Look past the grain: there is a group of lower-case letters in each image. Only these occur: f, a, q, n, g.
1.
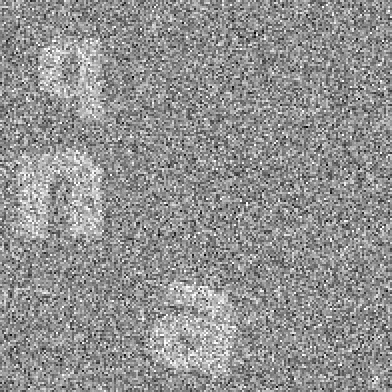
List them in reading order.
top left: light q; middle left: light n; bottom middle: light a
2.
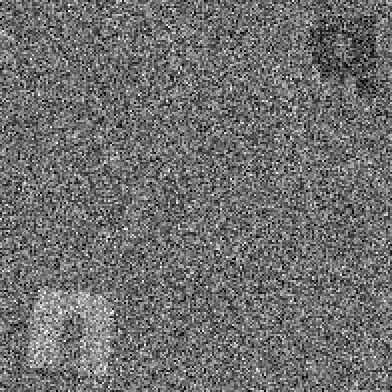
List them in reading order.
top right: dark q; bottom left: light n
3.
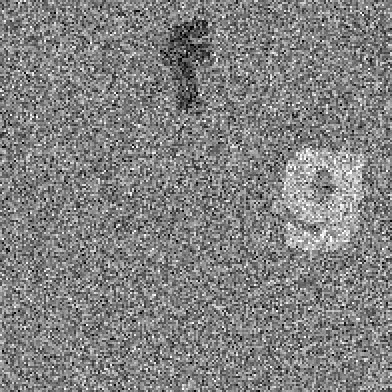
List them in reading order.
top middle: dark f; middle right: light g
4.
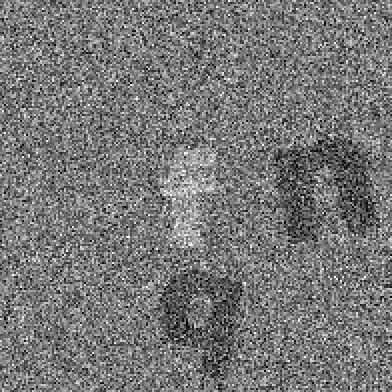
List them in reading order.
centre: light f; middle right: dark n; bottom middle: dark q
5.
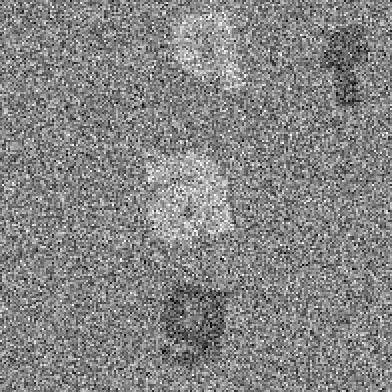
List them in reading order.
top middle: light q; top right: dark f; centre: light a; bottom middle: dark g
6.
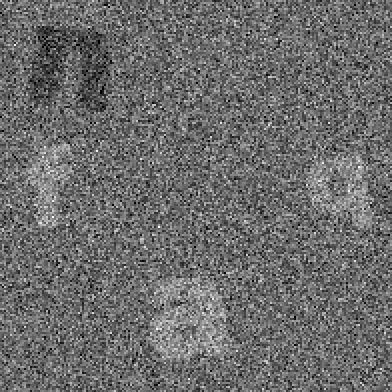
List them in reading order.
top left: dark n; middle left: light f; middle right: light q; bottom middle: light a
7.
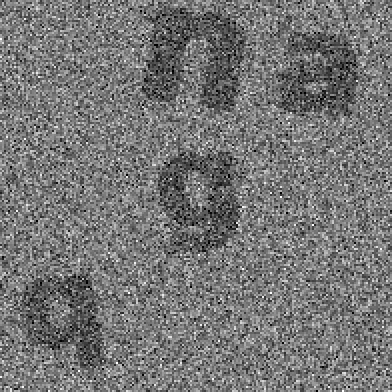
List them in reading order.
top middle: dark n; top right: dark a; centre: dark g; bottom left: dark q
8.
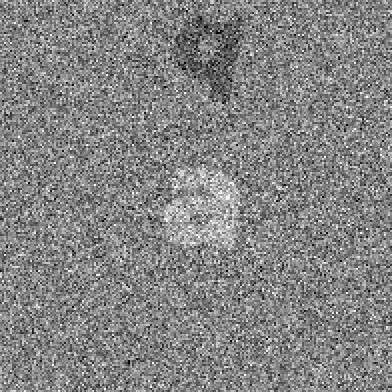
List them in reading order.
top middle: dark q; centre: light a
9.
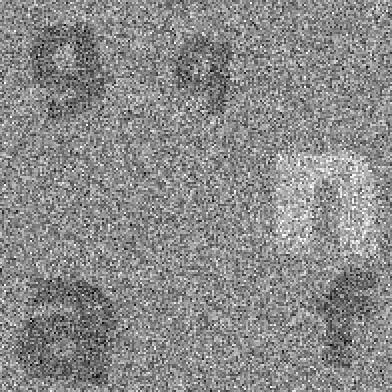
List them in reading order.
top left: dark g; top middle: dark q; middle right: light n; bottom left: dark a; bottom right: dark f
